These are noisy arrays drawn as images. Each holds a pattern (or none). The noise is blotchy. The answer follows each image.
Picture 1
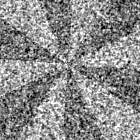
spokes from one point
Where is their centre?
centre
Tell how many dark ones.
6
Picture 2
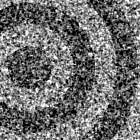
rings round one point
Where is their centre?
middle left
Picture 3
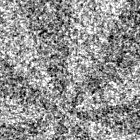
spokes from one point
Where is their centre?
bottom middle
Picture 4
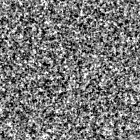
only noise
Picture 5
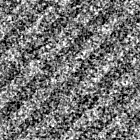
diagonal stripes
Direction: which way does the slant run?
bottom left to top right
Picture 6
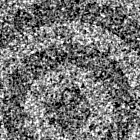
rings round one point
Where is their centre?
bottom middle
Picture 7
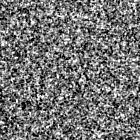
only noise
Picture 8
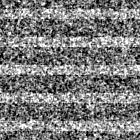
horizontal stripes
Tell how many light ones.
5
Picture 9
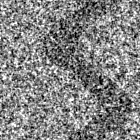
a wavy band
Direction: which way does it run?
top to bottom
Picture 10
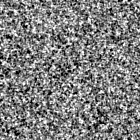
only noise
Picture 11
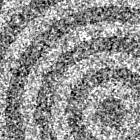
rings round one point
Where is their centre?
bottom right
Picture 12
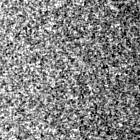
a smooth slope
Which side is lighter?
left
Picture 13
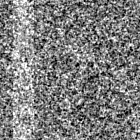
one vertical stripe
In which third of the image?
left
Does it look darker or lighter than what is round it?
lighter
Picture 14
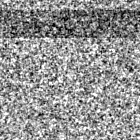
one horizontal stripe
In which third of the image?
top
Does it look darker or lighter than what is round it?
darker
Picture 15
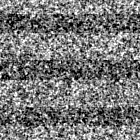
horizontal stripes
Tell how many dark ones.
3
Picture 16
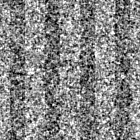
vertical stripes
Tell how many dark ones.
4
